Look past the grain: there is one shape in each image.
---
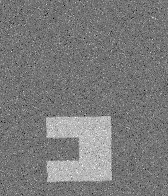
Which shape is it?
square with a notch
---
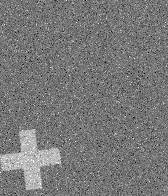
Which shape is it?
cross
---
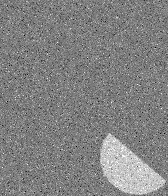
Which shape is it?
half disc
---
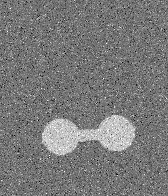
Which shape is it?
dumbbell
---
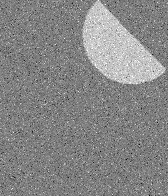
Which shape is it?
half disc
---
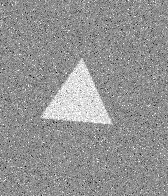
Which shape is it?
triangle
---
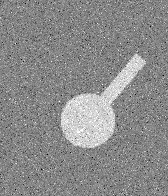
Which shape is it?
lollipop
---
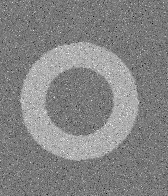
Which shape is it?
ring
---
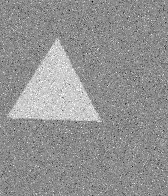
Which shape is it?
triangle
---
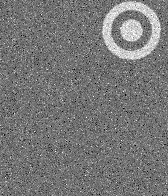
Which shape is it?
bullseye
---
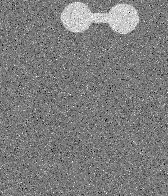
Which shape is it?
dumbbell
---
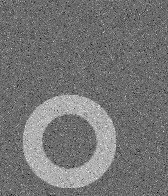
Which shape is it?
ring
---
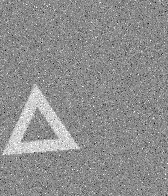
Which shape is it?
triangle frame
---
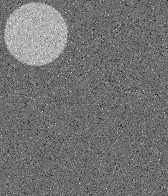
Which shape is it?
disc
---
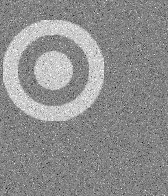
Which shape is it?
bullseye
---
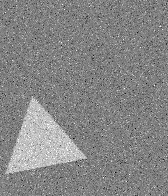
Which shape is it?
triangle
